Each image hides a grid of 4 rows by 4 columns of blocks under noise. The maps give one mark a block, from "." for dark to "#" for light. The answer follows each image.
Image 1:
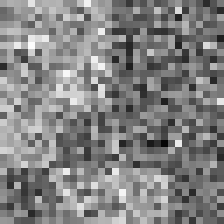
##..
##..
#...
.##.
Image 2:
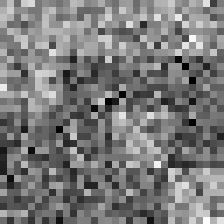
####
#...
..#.
...#
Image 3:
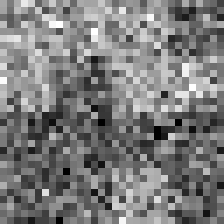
###.
#.##
....
..#.
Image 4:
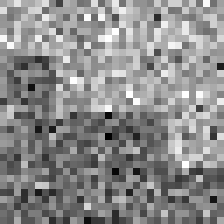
####
.###
...#
....
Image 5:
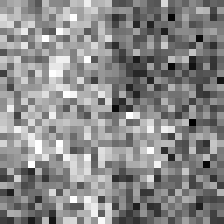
##..
##..
###.
.#..
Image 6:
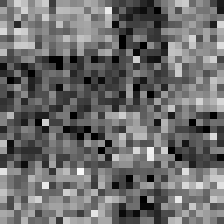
##.#
...#
..#.
##.#
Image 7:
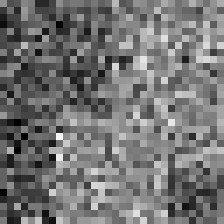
..##
..##
.###
.##.
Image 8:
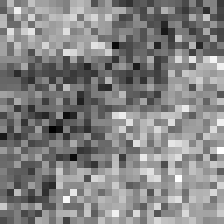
##..
...#
..##
.###
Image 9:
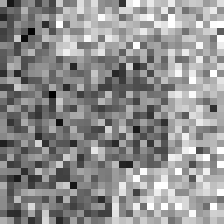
.###
...#
...#
..##
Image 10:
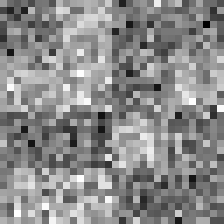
.#..
##.#
..#.
##..
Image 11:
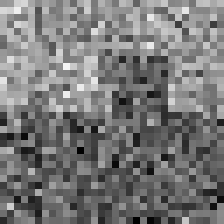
####
##.#
....
....
